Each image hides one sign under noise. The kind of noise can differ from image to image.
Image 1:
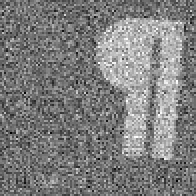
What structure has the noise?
low rank plus noise
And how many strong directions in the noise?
five to eight
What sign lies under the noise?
pilcrow
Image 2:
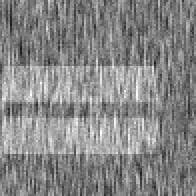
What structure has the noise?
streaked along the columns
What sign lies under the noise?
equals sign
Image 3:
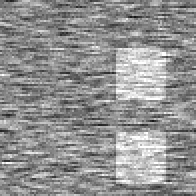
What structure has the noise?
streaked along the rows
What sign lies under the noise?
colon
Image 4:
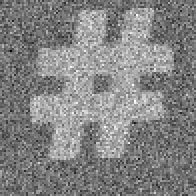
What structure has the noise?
independent entries
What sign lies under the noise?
hash sign
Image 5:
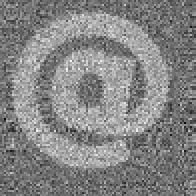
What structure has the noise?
low rank plus noise
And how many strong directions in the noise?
three or four
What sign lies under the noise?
at sign
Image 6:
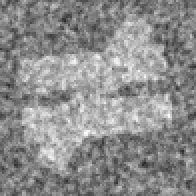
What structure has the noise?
blotchy
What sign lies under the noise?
not-equal sign
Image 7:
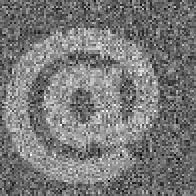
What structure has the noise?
low rank plus noise
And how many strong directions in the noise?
three or four
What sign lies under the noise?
at sign
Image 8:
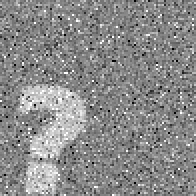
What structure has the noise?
heavy tails
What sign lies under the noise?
question mark
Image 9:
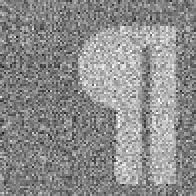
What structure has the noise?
low rank plus noise
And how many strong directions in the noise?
five to eight
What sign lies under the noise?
pilcrow
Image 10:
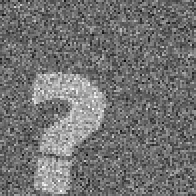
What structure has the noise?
independent entries
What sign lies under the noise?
question mark
